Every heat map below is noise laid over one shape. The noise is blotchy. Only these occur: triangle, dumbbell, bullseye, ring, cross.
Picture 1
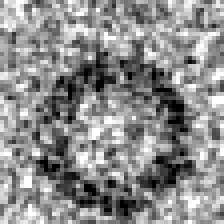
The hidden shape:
ring
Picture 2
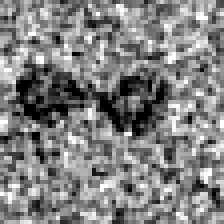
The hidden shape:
dumbbell
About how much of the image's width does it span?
two thirds
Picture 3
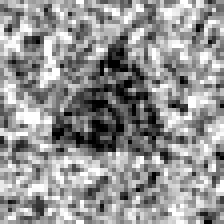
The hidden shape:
triangle
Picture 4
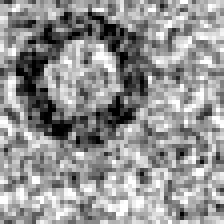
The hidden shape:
ring
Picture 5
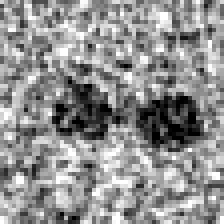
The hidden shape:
dumbbell
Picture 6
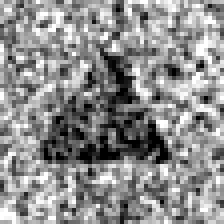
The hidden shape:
triangle
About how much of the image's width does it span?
two thirds
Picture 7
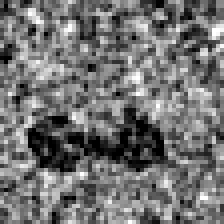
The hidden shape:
dumbbell
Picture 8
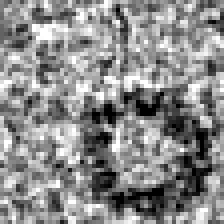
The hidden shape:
ring
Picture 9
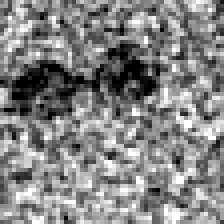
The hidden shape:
dumbbell
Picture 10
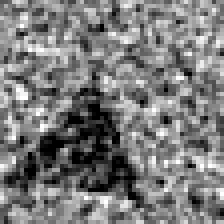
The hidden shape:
triangle
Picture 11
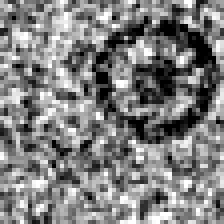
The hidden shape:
bullseye
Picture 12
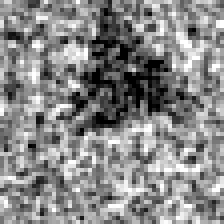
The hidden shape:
triangle
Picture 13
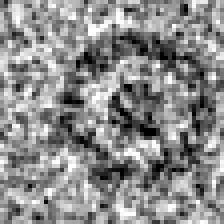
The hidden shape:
bullseye
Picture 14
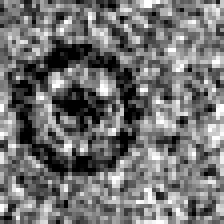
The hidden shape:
bullseye
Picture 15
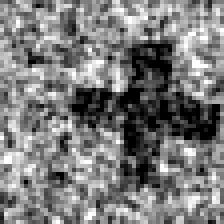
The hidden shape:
cross
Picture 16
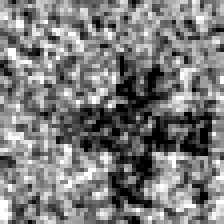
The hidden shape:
cross
